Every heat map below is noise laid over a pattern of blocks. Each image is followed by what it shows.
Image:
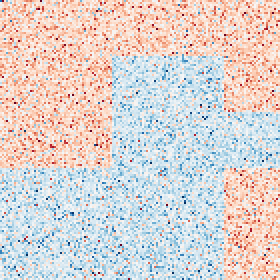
no symmetry
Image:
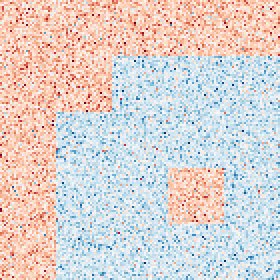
mirrored about the diagonal from the top left
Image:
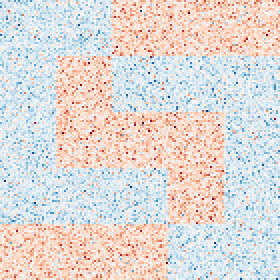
the same after a half turn
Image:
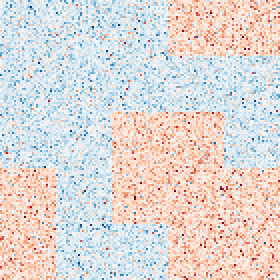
mirrored about the diagonal from the top left
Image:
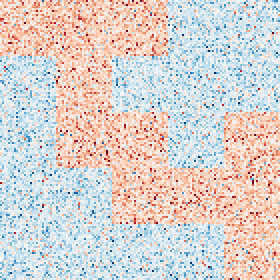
mirrored about the diagonal from the bottom left
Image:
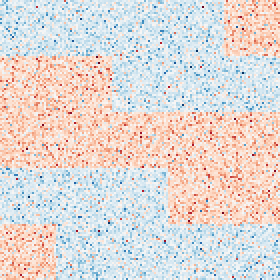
the same after a half turn
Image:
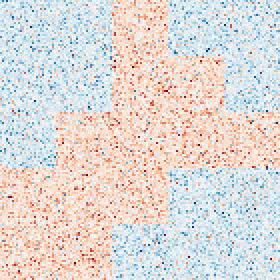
mirrored about the diagonal from the bottom left
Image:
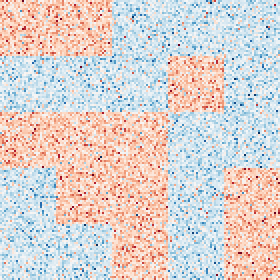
mirrored about the diagonal from the bottom left
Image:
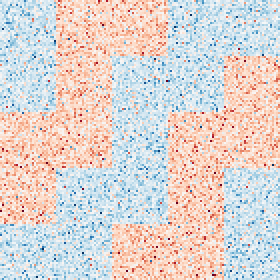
the same after a half turn
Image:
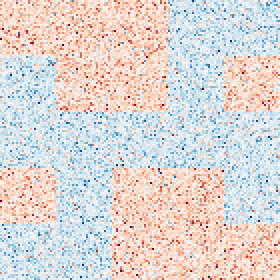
the same after a half turn
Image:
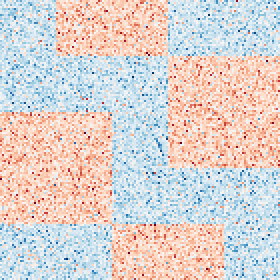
the same after a half turn
